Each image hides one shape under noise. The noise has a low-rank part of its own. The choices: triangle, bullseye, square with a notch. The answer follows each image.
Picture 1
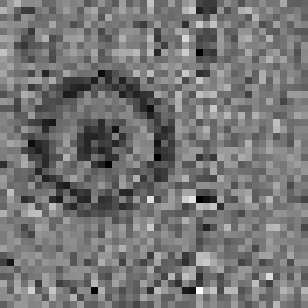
bullseye
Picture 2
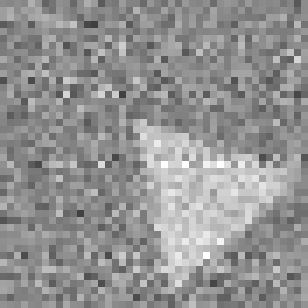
triangle
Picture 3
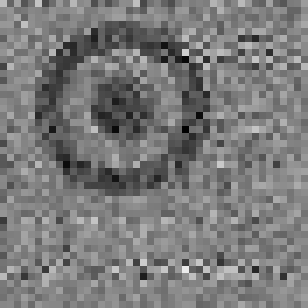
bullseye
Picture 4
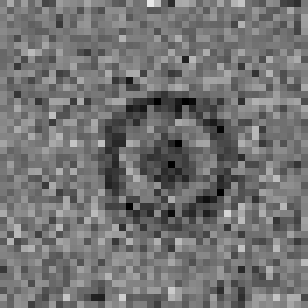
bullseye
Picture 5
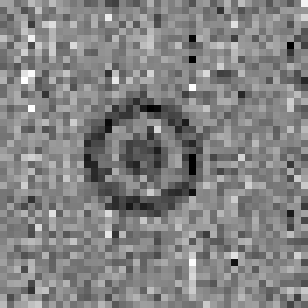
bullseye
